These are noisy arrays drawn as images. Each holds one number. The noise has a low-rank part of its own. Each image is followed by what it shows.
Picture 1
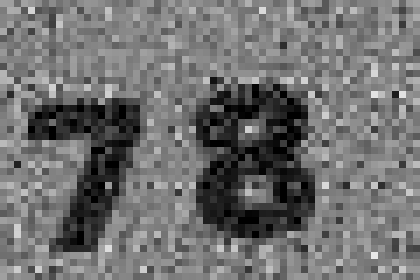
78
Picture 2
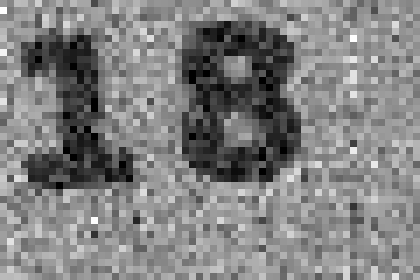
18
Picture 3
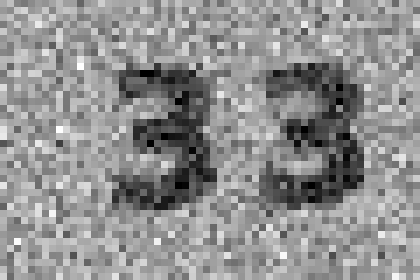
33
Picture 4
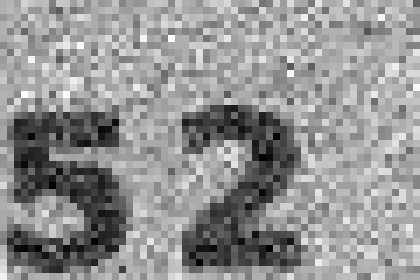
52
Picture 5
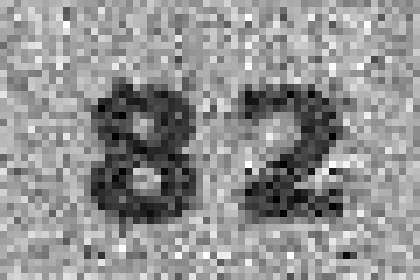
82
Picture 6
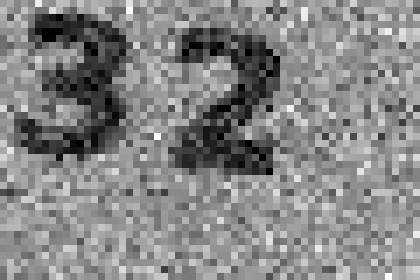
32
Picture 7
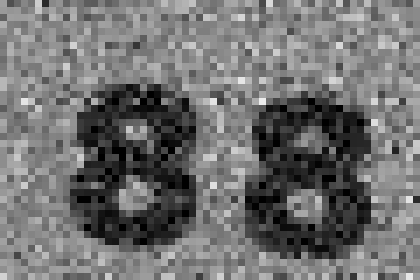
88
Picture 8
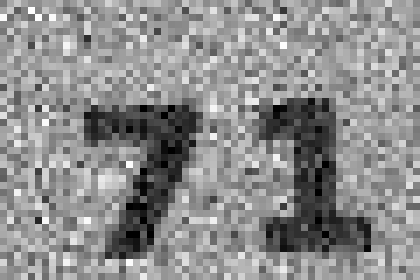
71
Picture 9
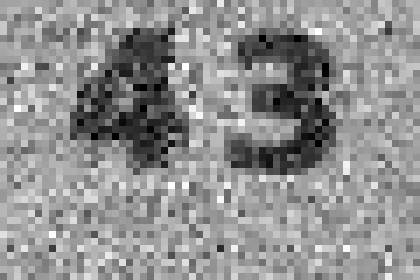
43
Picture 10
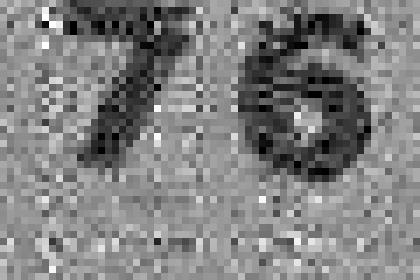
76
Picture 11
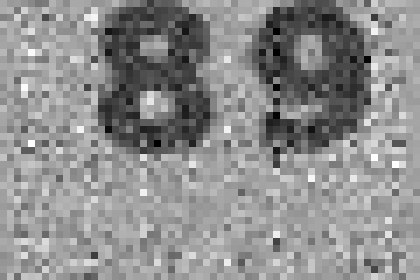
89
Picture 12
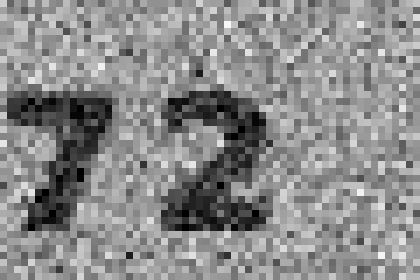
72
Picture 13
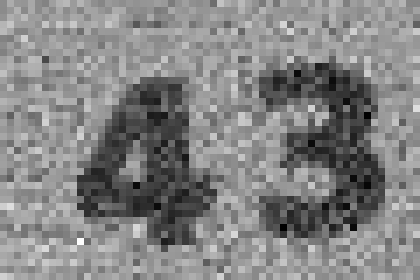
43
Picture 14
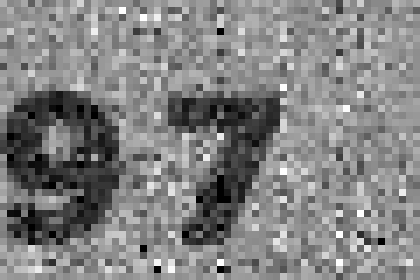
97
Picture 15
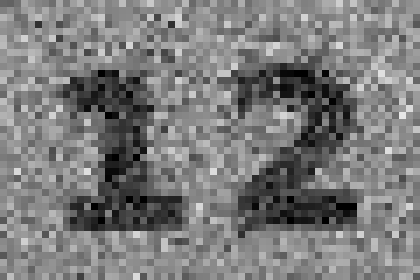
12
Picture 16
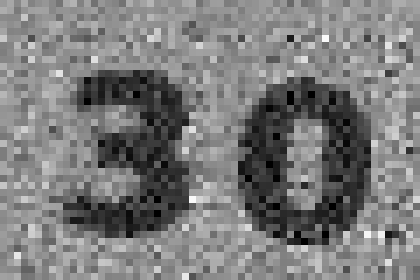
30
